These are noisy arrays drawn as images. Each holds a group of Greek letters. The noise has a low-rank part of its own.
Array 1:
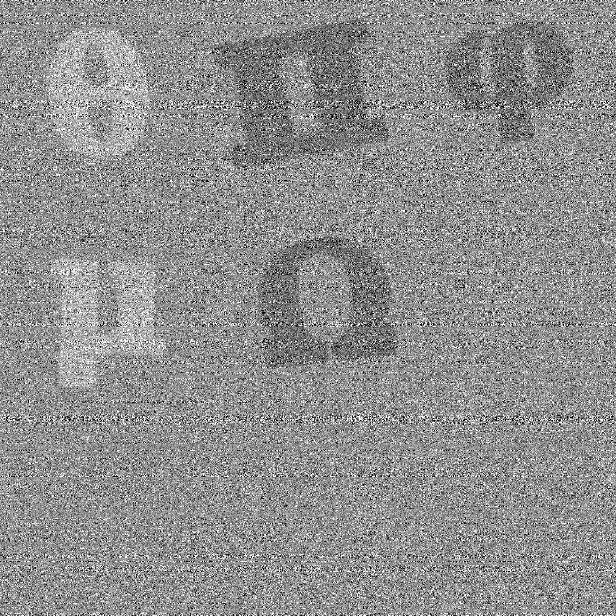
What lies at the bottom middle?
nothing
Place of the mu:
middle left
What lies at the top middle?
pi
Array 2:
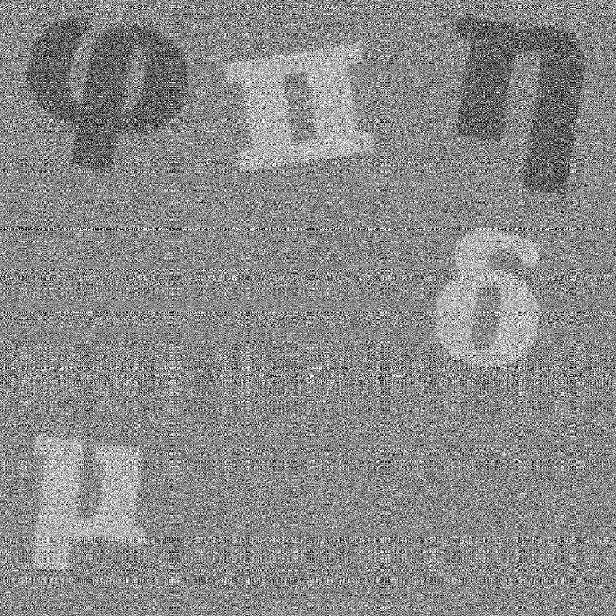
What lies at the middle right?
delta
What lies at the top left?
phi
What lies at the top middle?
pi
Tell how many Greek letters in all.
5
